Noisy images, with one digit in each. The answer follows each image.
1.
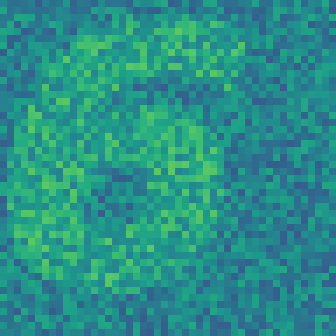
6
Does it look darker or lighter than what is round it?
lighter
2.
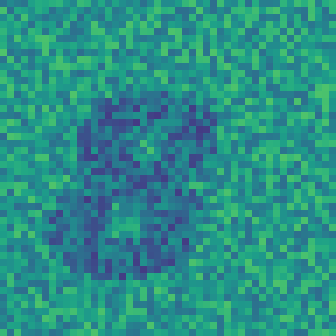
8
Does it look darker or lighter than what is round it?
darker
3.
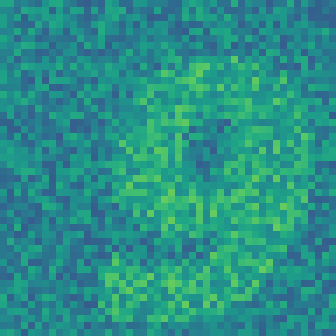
9
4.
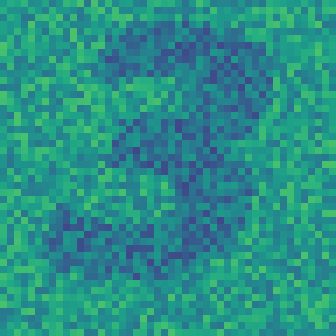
3
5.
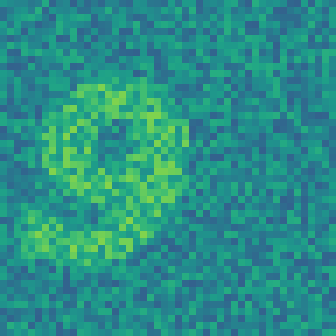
9
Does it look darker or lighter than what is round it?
lighter
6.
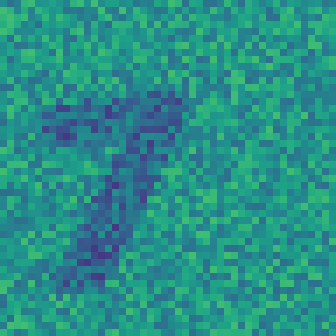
7
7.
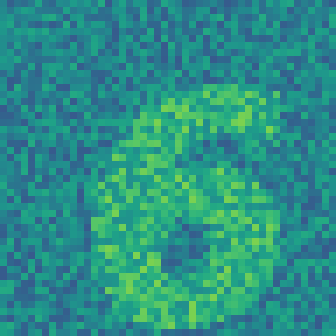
6
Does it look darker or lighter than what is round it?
lighter
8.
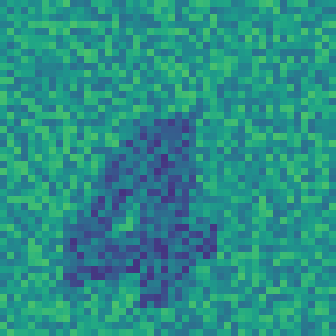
4
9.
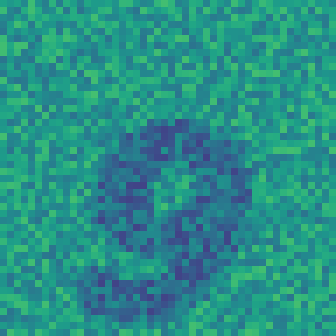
9
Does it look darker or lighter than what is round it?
darker
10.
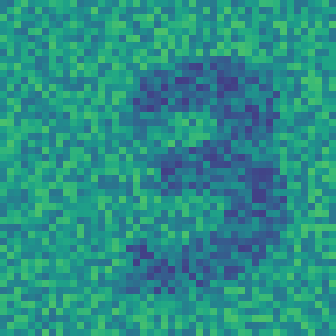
3
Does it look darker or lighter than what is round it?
darker
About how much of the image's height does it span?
two thirds
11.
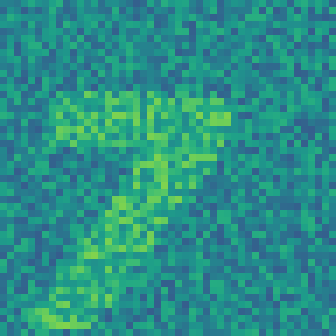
7
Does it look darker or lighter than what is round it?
lighter
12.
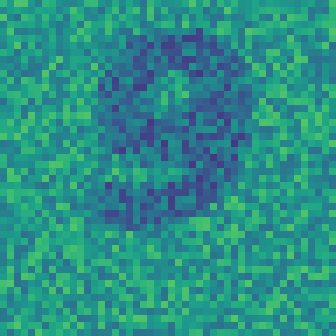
9
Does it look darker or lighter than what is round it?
darker
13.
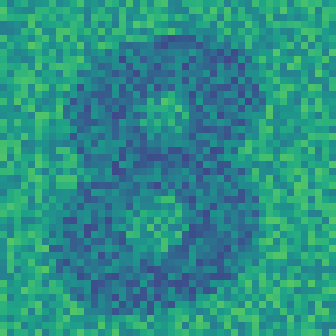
8
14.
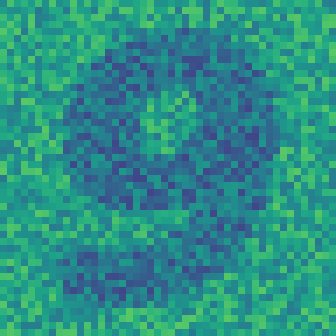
9
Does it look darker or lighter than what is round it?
darker
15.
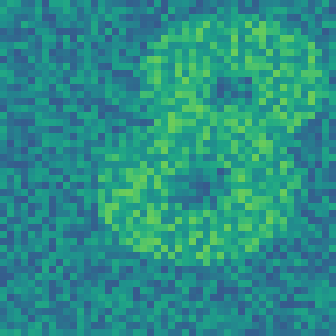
8
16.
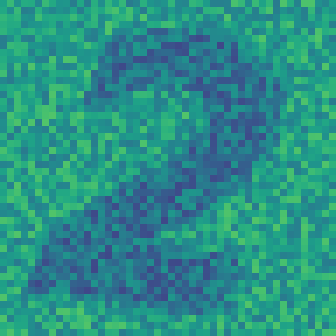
2
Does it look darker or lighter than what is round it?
darker
